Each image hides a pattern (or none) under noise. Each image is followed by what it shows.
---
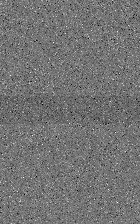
one horizontal stripe
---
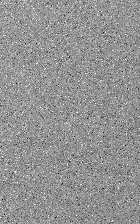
a smooth slope
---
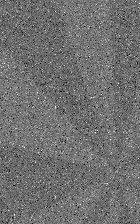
spokes from one point
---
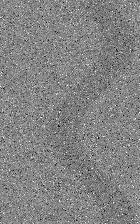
a wavy band
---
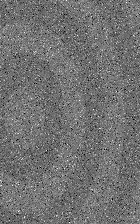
rings round one point
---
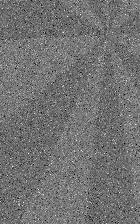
spokes from one point
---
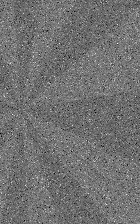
spokes from one point
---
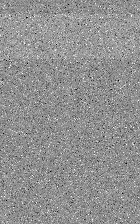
one horizontal stripe
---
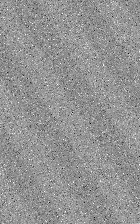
diagonal stripes
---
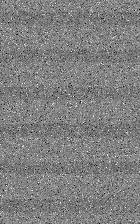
horizontal stripes
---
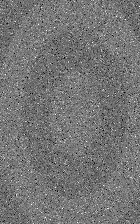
rings round one point
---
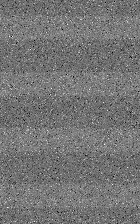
horizontal stripes
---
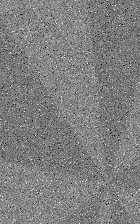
spokes from one point
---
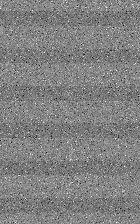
horizontal stripes
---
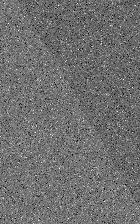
a sharp edge
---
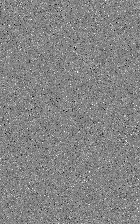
only noise
